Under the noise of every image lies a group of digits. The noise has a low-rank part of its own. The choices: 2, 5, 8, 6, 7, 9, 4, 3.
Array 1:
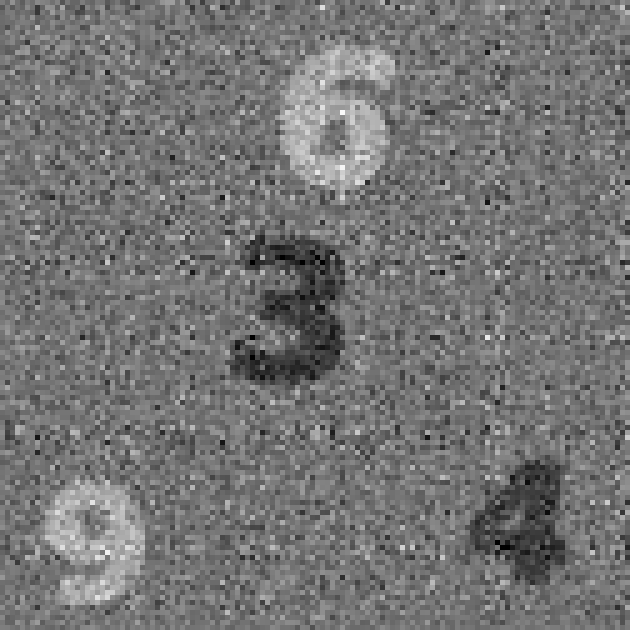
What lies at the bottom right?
4
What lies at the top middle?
6
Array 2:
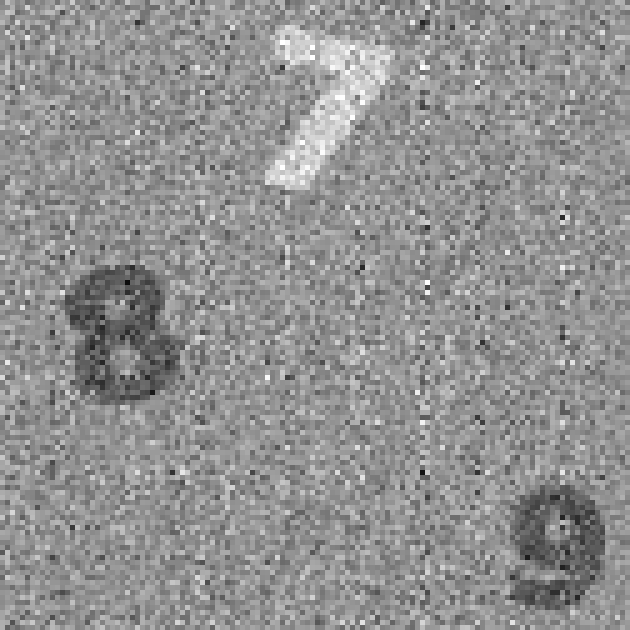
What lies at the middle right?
nothing
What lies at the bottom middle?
nothing
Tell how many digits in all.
3
